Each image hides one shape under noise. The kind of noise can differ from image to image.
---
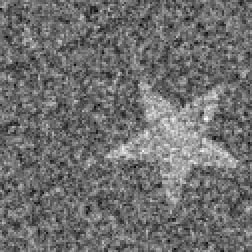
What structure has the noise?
blotchy
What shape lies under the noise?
star
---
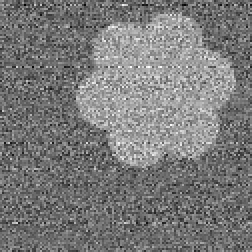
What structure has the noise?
rows of uneven size
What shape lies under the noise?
flower
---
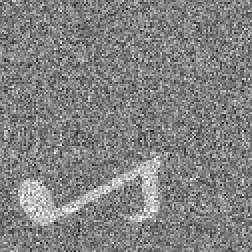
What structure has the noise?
low rank plus noise
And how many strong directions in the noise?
one
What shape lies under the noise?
musical note
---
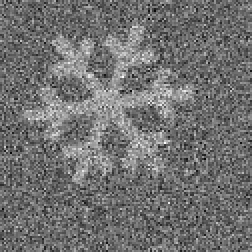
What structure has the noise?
low rank plus noise
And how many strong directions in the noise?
five to eight
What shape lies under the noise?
snowflake
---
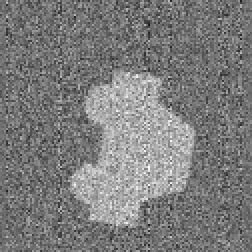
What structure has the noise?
columns of uneven size
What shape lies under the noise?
car
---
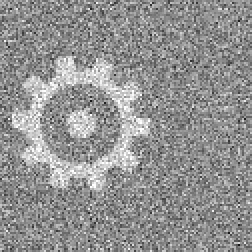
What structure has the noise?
low rank plus noise
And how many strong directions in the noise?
three or four
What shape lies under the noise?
gear
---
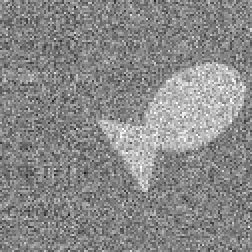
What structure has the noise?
low rank plus noise
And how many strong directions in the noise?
three or four
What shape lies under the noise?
fish
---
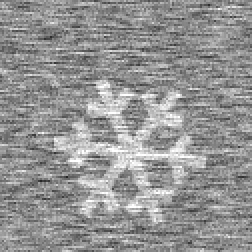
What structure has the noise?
streaked along the rows
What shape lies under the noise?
snowflake
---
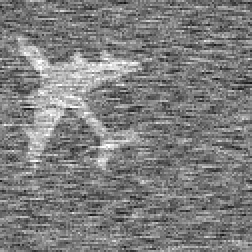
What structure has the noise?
streaked along the rows
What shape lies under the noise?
airplane
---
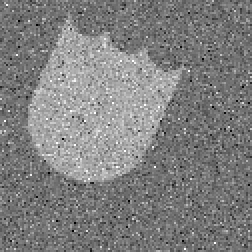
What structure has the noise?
heavy tails
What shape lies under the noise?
ghost
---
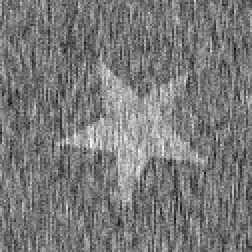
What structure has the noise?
streaked along the columns
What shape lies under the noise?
star
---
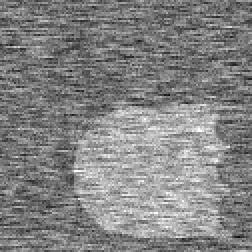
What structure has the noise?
streaked along the rows
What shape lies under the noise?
ghost
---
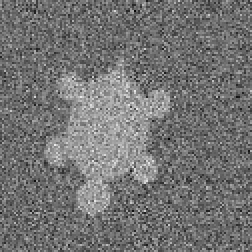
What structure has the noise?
low rank plus noise
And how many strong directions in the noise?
three or four
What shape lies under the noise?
turtle
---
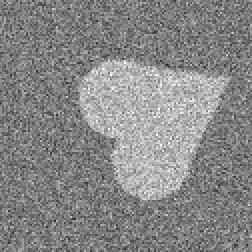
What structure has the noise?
independent entries
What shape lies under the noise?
heart
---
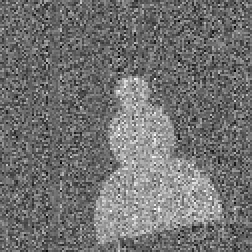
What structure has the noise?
columns of uneven size
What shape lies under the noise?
chess pawn
